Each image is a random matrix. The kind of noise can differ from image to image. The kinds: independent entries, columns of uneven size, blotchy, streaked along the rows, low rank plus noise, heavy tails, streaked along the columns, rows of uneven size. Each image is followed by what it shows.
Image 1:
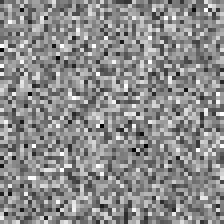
independent entries
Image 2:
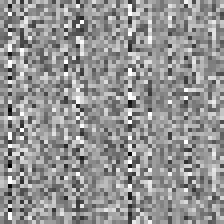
columns of uneven size
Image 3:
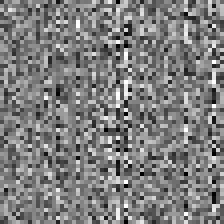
columns of uneven size
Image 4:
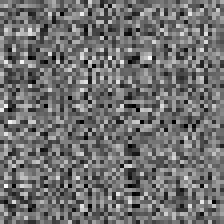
low rank plus noise
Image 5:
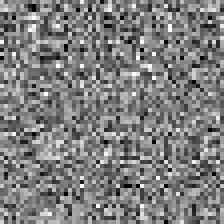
low rank plus noise
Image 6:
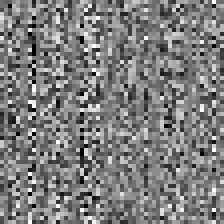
columns of uneven size
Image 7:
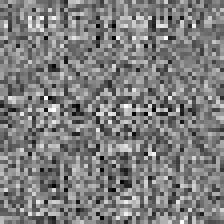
low rank plus noise
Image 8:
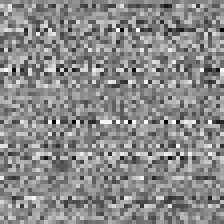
rows of uneven size
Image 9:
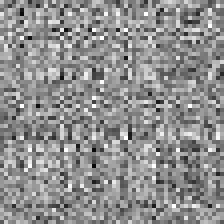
low rank plus noise
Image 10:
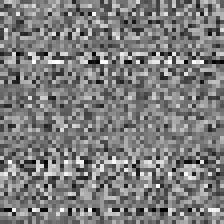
rows of uneven size
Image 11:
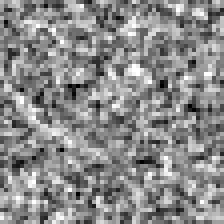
blotchy
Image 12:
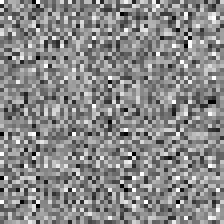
low rank plus noise
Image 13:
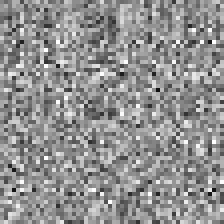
low rank plus noise
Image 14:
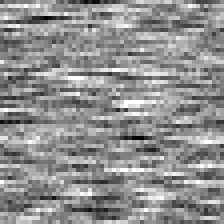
streaked along the rows
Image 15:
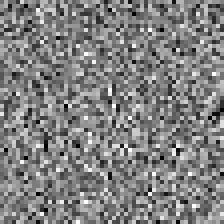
low rank plus noise
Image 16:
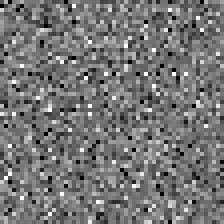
heavy tails
